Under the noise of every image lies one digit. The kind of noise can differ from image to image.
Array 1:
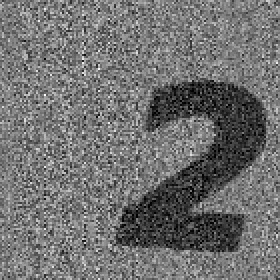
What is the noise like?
columns of uneven size
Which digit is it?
2
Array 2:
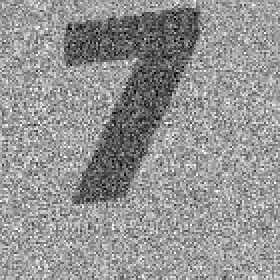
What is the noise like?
low rank plus noise
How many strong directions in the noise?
five to eight
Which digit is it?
7
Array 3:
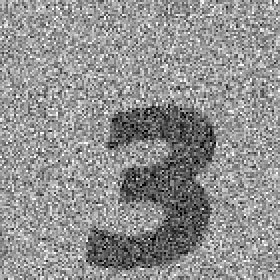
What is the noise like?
low rank plus noise
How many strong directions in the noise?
two
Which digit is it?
3
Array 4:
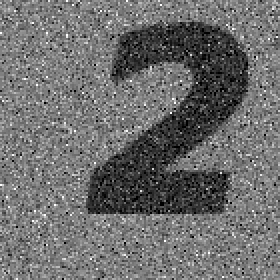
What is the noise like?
heavy tails
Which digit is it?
2
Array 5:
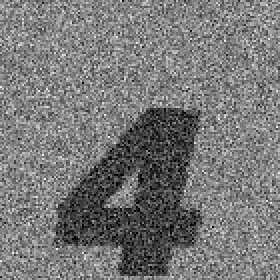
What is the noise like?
independent entries
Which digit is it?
4
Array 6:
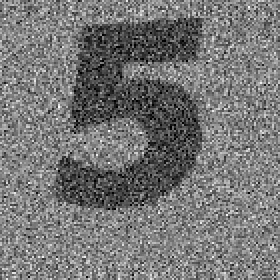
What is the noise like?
low rank plus noise
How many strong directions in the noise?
three or four
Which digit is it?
5
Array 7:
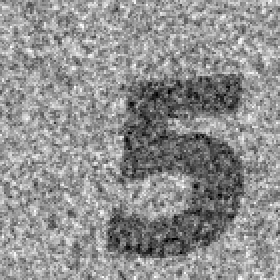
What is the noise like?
blotchy
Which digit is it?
5
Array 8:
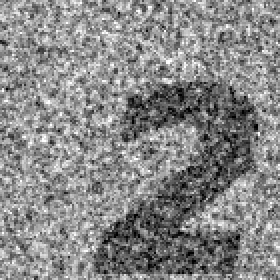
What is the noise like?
blotchy
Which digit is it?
2
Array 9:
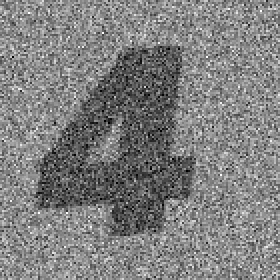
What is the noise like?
independent entries
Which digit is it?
4
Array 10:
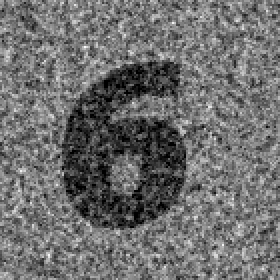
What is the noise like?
blotchy
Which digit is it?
6
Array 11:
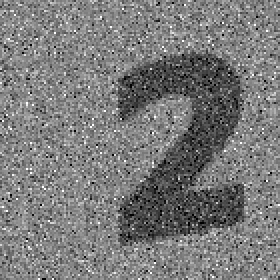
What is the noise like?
heavy tails
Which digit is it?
2
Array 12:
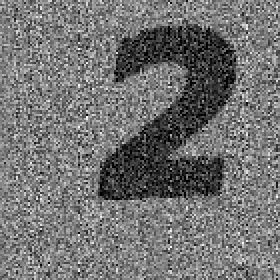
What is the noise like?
columns of uneven size
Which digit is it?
2
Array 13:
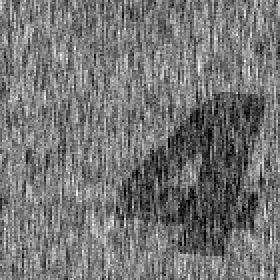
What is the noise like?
streaked along the columns
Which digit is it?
4
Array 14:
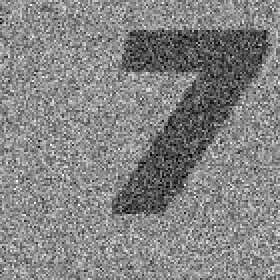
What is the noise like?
independent entries
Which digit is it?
7
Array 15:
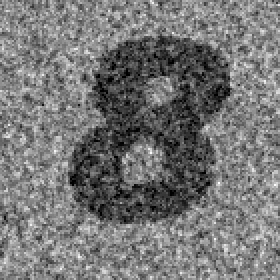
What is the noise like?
blotchy
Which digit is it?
8
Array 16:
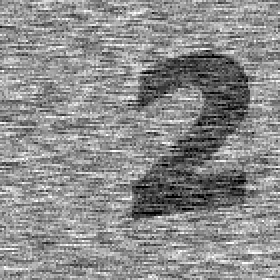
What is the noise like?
streaked along the rows
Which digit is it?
2
